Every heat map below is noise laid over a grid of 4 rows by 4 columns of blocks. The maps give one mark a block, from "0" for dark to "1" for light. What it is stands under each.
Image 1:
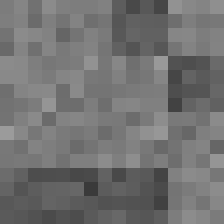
1 1 0 1
1 1 1 0
1 1 1 1
0 0 0 1
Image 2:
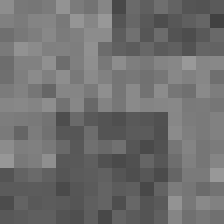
1 1 0 0
1 1 1 1
1 0 0 1
0 0 0 1
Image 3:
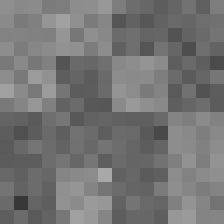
1 1 0 0
1 0 1 0
0 0 0 1
0 1 0 1
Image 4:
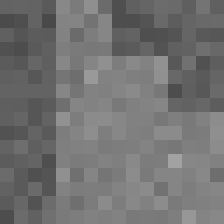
0 1 0 0
0 1 1 0
0 1 1 1
0 1 1 1
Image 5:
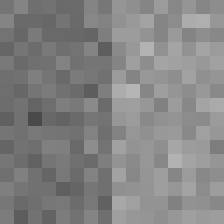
0 0 1 1
0 0 1 1
0 0 1 1
0 0 1 1
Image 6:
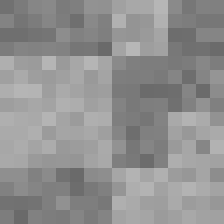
0 0 1 0
1 1 0 0
1 1 0 1
0 0 1 1
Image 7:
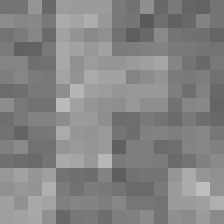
0 1 0 0
0 1 1 0
0 1 0 0
1 0 0 1
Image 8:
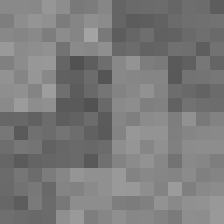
1 1 0 0
1 0 1 0
0 0 1 1
0 1 1 1
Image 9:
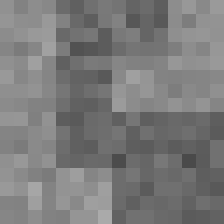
1 0 0 1
1 0 1 1
1 0 0 0
1 1 0 0
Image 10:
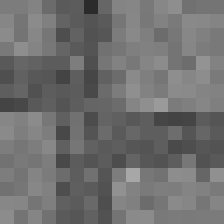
1 0 1 1
0 0 1 1
1 0 0 0
1 0 1 1
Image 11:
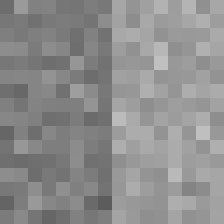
0 0 1 1
0 0 1 1
0 0 1 1
0 0 1 1
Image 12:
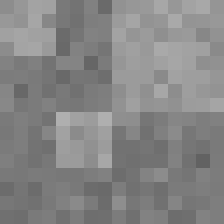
1 0 1 1
0 0 1 1
0 1 0 0
0 0 0 0
